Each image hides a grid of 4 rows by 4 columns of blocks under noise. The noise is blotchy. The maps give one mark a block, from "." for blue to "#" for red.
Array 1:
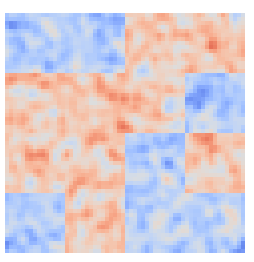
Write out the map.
..##
###.
##.#
.#..
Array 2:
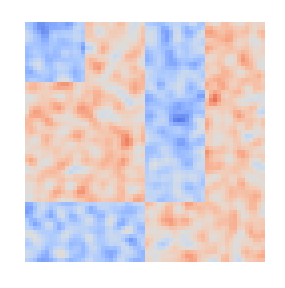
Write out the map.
.#.#
##.#
##.#
..##
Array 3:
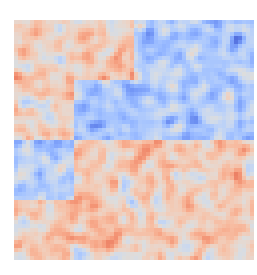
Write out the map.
##..
#...
.###
####
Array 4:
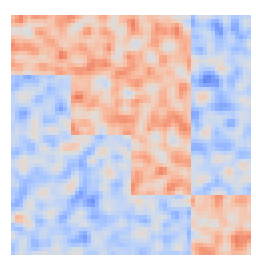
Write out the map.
###.
.##.
..#.
...#
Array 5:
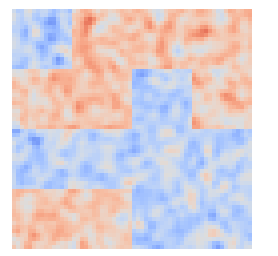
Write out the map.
.###
##.#
....
##..
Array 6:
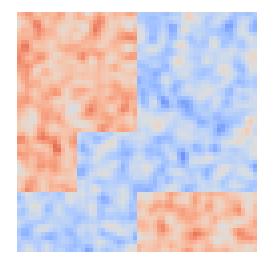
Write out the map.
##..
##..
#...
..##
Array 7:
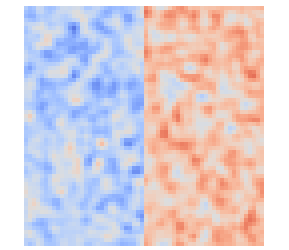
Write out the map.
..##
..##
..##
..##
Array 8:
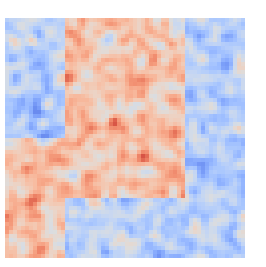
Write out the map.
.##.
.##.
###.
#...
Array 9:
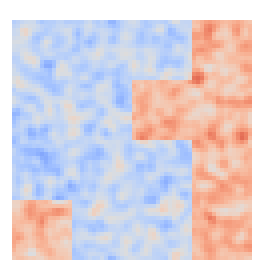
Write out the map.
...#
..##
...#
#..#
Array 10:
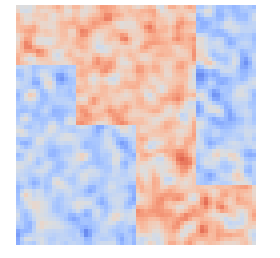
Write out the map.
###.
.##.
..#.
..##
